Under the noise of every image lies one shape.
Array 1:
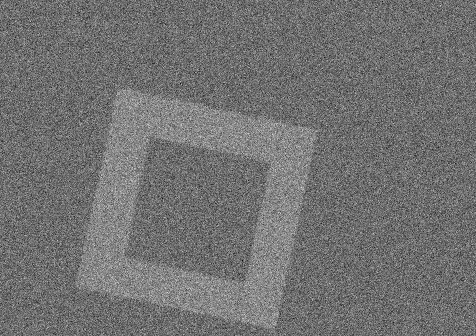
light square frame
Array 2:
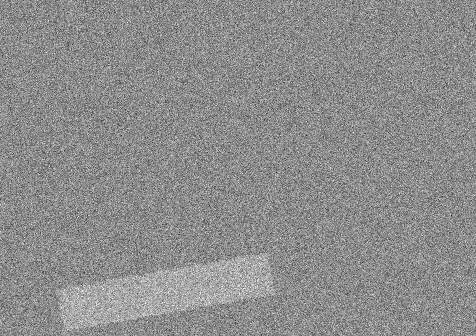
light bar
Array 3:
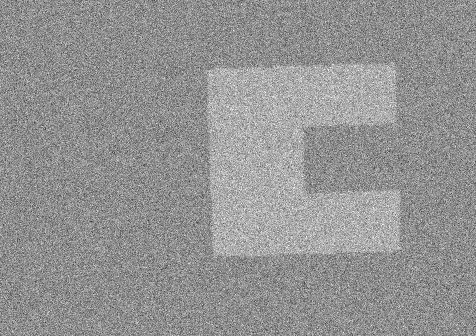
light square with a notch
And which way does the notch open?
right
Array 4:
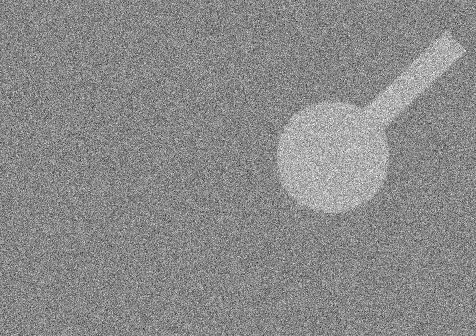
light lollipop
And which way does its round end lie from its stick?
down and left
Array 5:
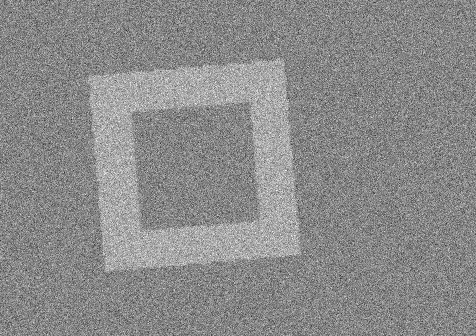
light square frame
